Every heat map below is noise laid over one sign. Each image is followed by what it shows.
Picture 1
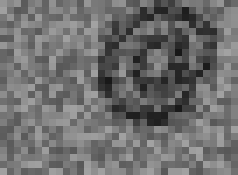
dark at sign
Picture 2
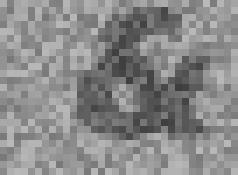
dark ampersand
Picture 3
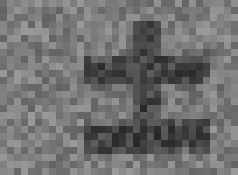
dark plus-minus sign
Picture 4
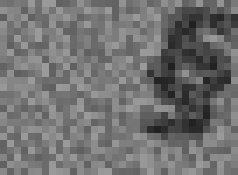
dark section sign
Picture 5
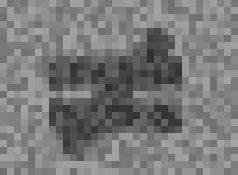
dark not-equal sign
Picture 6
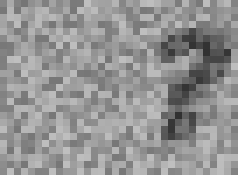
dark question mark
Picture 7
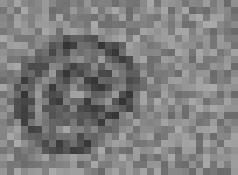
dark at sign
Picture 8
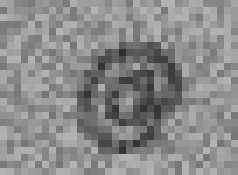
dark at sign
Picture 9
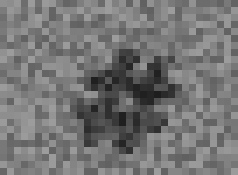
dark hash sign
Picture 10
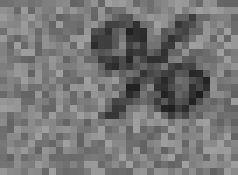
dark percent sign
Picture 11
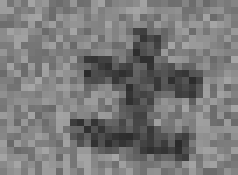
dark plus-minus sign
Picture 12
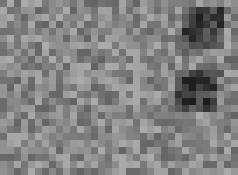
dark colon
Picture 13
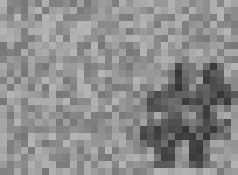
dark hash sign
